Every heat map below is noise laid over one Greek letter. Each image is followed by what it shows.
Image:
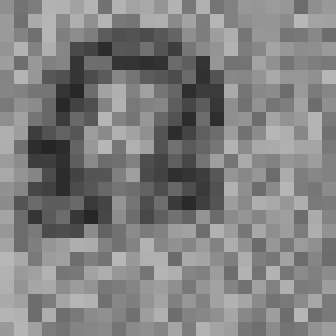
omega
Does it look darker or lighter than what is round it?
darker
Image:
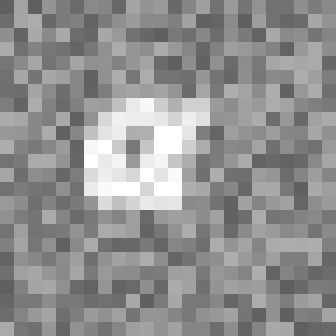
alpha
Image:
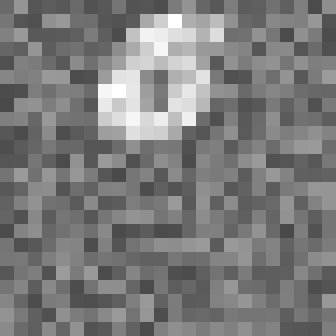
delta
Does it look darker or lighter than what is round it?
lighter
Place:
top middle
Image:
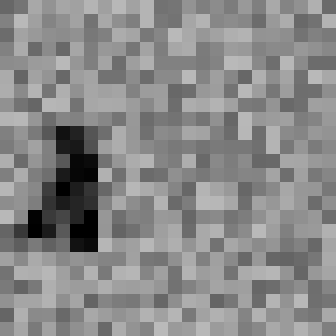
lambda
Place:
middle left
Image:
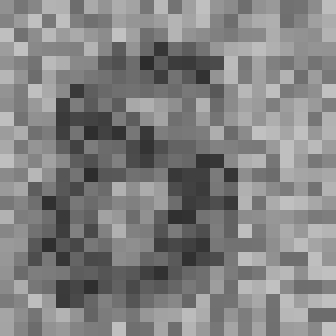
delta
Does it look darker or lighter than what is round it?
darker
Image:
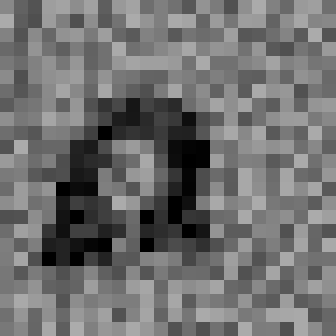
omega
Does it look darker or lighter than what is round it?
darker
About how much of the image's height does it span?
half
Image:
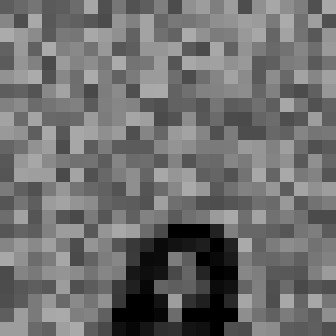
omega
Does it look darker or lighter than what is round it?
darker
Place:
bottom middle
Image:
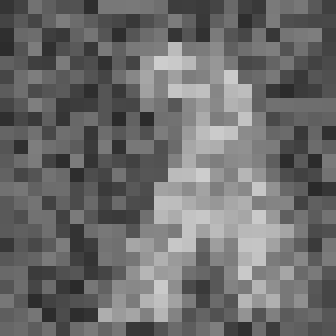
lambda
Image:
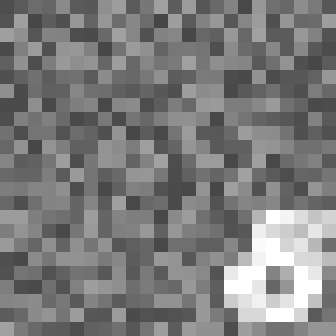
delta
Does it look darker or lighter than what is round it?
lighter
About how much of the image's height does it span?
a third
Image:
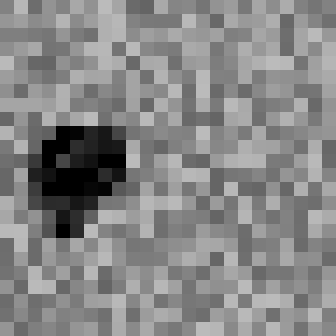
phi
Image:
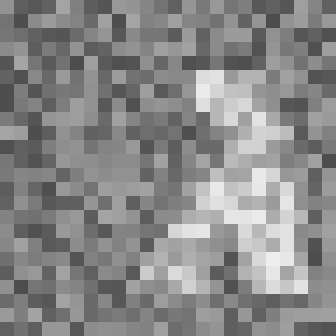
lambda
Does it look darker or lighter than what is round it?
lighter
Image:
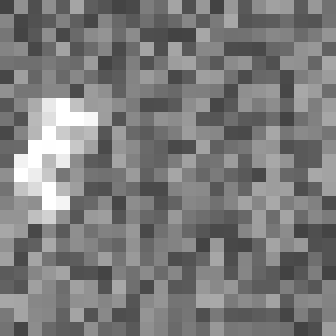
xi
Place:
middle left
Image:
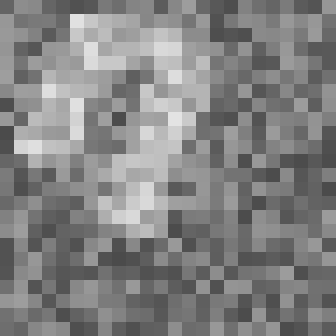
eta
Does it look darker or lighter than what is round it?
lighter
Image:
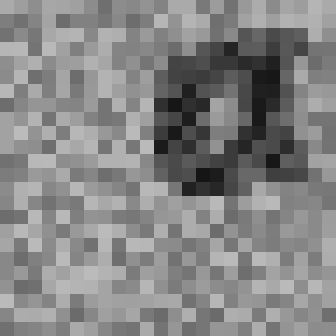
alpha
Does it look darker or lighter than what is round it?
darker
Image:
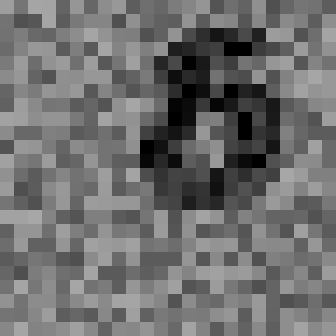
delta
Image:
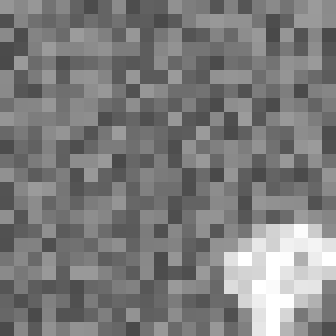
phi
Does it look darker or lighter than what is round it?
lighter
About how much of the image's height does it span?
a third
